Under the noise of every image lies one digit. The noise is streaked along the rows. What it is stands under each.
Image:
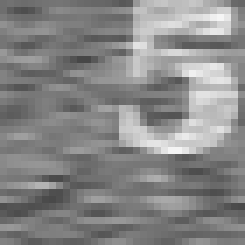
5
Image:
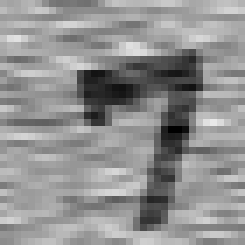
7
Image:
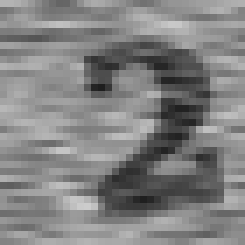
2
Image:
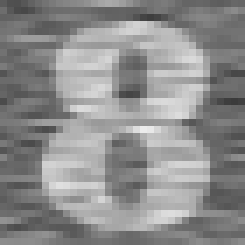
8
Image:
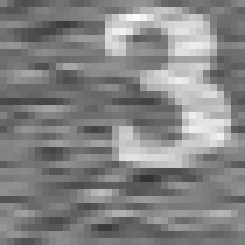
3
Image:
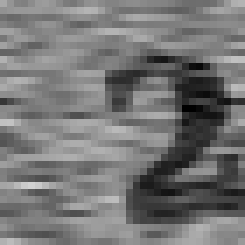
2
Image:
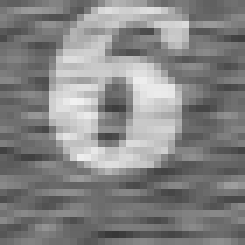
6
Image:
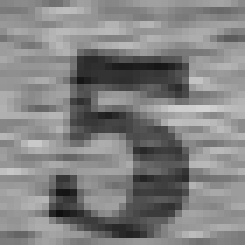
5
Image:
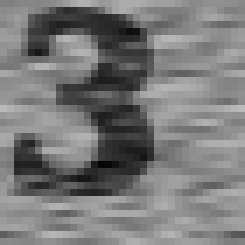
3
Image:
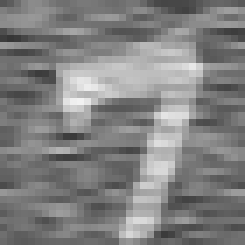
7
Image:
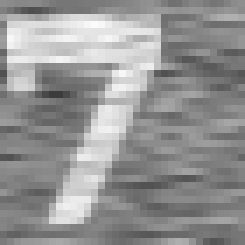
7
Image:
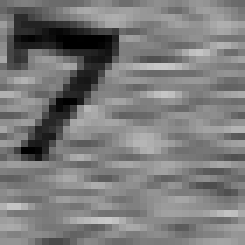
7
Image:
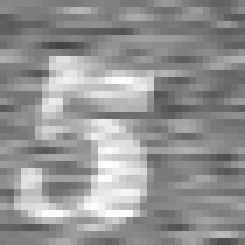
5
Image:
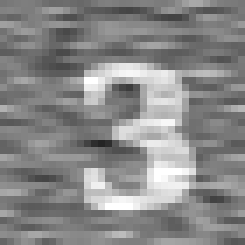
3
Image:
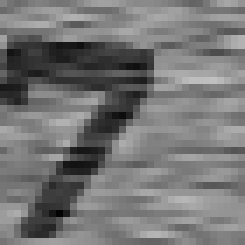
7
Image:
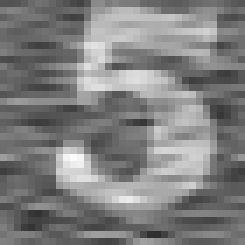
5
